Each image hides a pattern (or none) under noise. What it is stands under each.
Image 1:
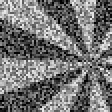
spokes from one point
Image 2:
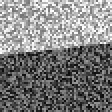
a sharp edge
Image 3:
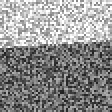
a sharp edge
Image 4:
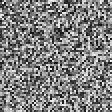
only noise
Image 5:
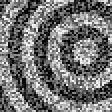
rings round one point
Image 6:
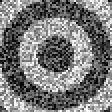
rings round one point
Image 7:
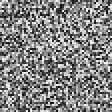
only noise
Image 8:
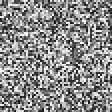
only noise
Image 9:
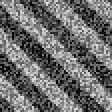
diagonal stripes
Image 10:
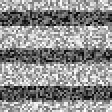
horizontal stripes
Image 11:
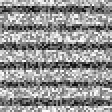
horizontal stripes
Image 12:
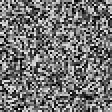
only noise
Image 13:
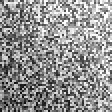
a smooth slope
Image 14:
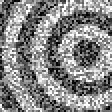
rings round one point
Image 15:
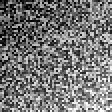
a smooth slope
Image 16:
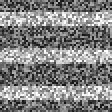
horizontal stripes
